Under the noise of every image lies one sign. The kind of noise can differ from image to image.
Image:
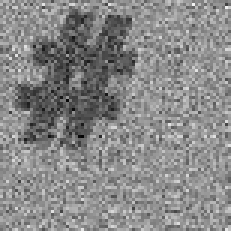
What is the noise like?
low rank plus noise
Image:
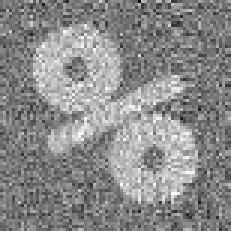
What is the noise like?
low rank plus noise
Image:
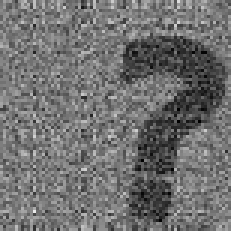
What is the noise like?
low rank plus noise
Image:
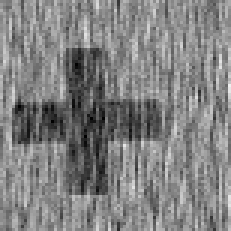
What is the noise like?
streaked along the columns
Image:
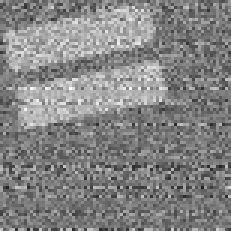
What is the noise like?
rows of uneven size
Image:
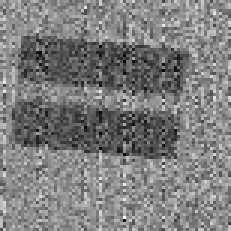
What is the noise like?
columns of uneven size
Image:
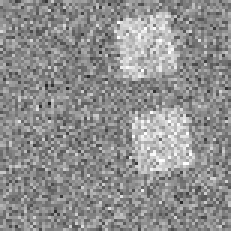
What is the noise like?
independent entries
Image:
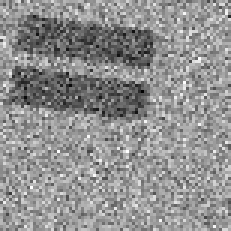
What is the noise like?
independent entries
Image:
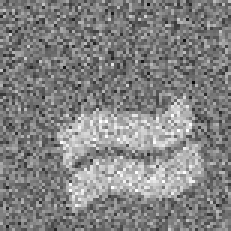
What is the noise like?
independent entries
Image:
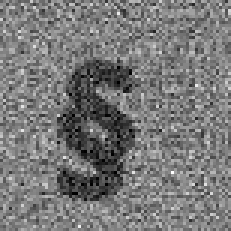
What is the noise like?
low rank plus noise
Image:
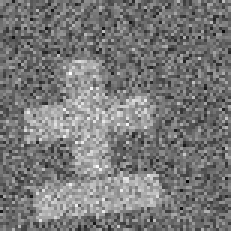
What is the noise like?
independent entries
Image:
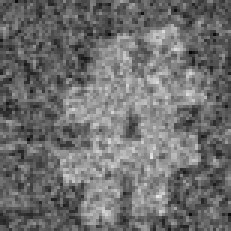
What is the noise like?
blotchy
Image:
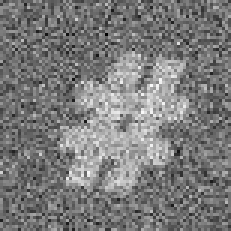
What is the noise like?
low rank plus noise
